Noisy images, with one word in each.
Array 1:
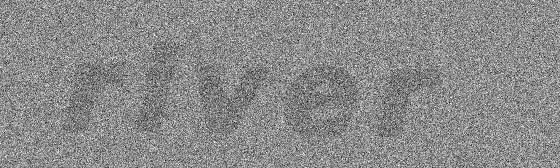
river
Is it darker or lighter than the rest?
darker
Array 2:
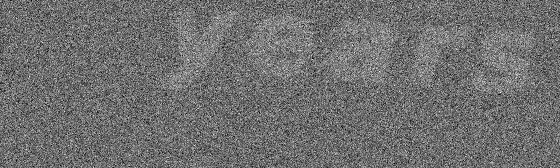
years
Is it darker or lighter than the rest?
lighter
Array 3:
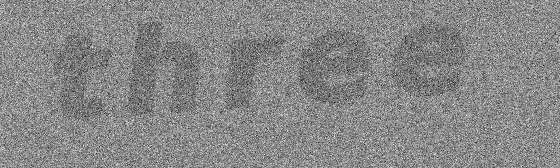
three
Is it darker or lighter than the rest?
darker
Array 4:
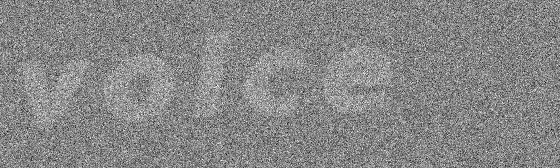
voice
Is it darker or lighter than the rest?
lighter
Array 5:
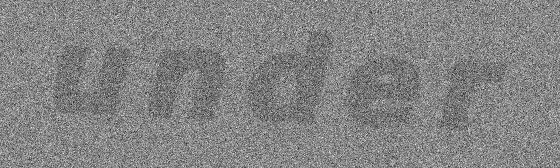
under
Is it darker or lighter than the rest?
darker
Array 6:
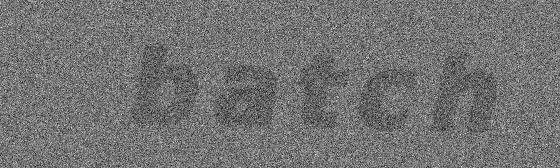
batch
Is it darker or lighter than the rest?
darker
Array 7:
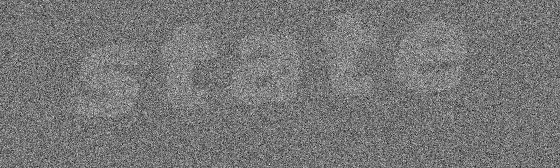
state
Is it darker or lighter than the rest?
lighter
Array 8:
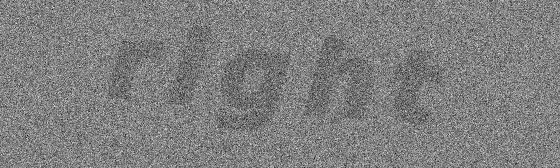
right
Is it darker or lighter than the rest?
darker
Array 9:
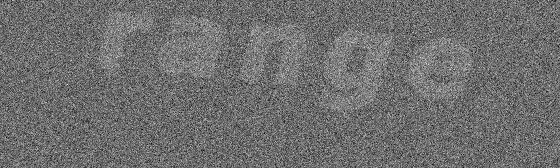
range
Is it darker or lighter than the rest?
lighter
